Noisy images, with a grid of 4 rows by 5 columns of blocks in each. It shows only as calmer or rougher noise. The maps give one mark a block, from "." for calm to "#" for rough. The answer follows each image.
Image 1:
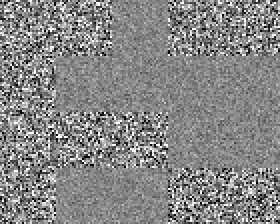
# # . # #
# . . . .
# # # . .
# . . # #
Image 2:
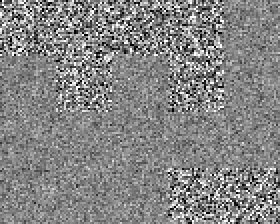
# # # # .
. # . # .
. . . . .
. . . # #
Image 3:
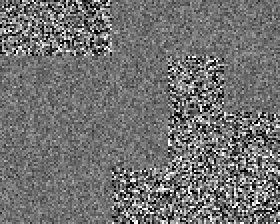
# # . . .
. . . # .
. . . # #
. . # # #
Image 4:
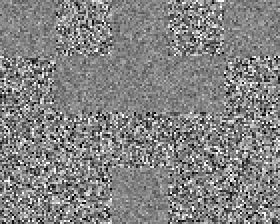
. # . # .
# . . . #
# # # # #
# # . # #
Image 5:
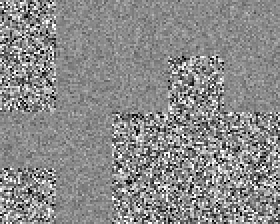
# . . . .
# . . # .
. . # # #
# . # # #
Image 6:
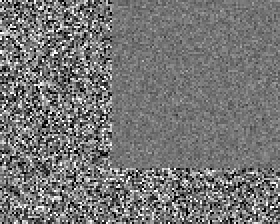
# # . . .
# # . . .
# # . . .
# # # # #
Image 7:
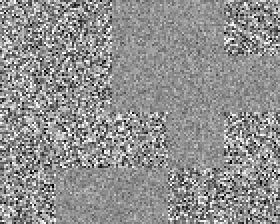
# # . . #
# # . . .
# # # . #
# . . # #
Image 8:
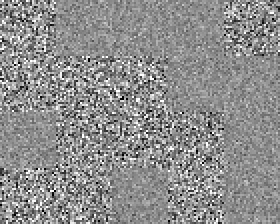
# . . . #
# # # . .
. # # # .
# # . # .
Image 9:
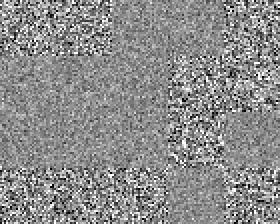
# # . . #
. . . # #
. . . # .
# # # . #
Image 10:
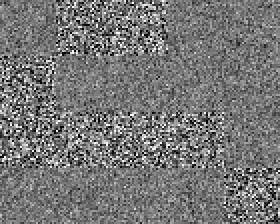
. # # . .
# . . . .
# # # # .
. . . . #
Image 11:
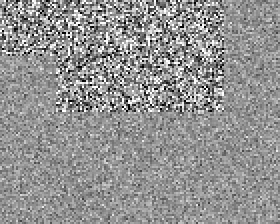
# # # # .
. # # # .
. . . . .
. . . . .
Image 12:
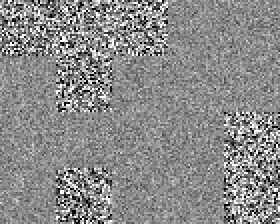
# # # . .
. # . . .
. . . . #
. # . . #
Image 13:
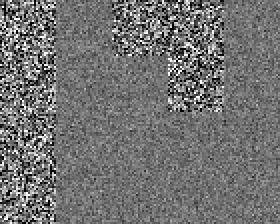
# . # # .
# . . # .
# . . . .
# . . . .
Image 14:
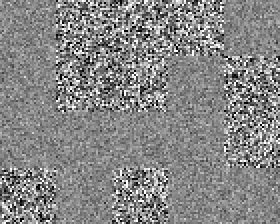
. # # # .
. # # . #
. . . . #
# . # . .
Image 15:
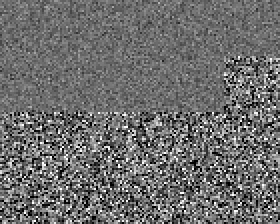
. . . . .
. . . . #
# # # # #
# # # # #
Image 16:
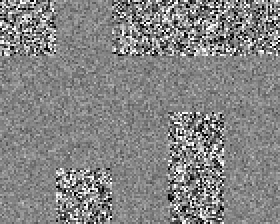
# . # # #
. . . . .
. . . # .
. # . # .
